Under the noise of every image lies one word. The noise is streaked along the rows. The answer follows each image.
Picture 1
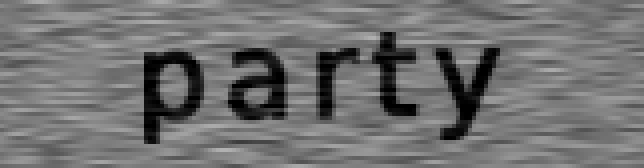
party
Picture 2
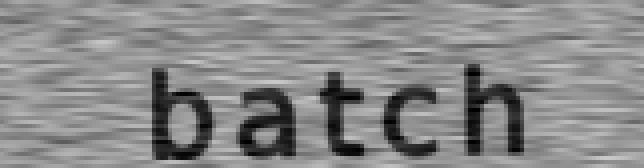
batch
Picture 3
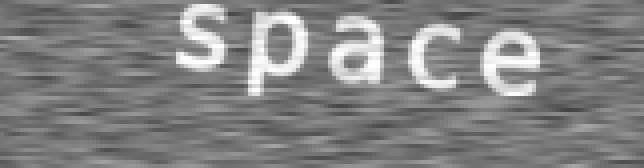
space
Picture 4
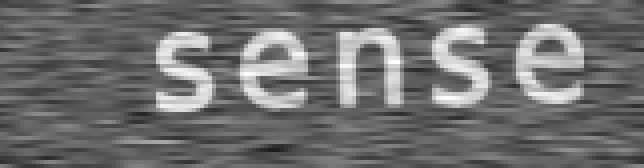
sense
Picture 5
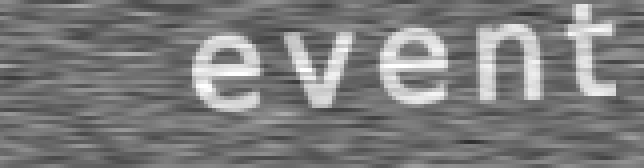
event
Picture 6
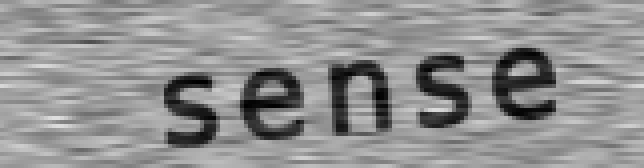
sense
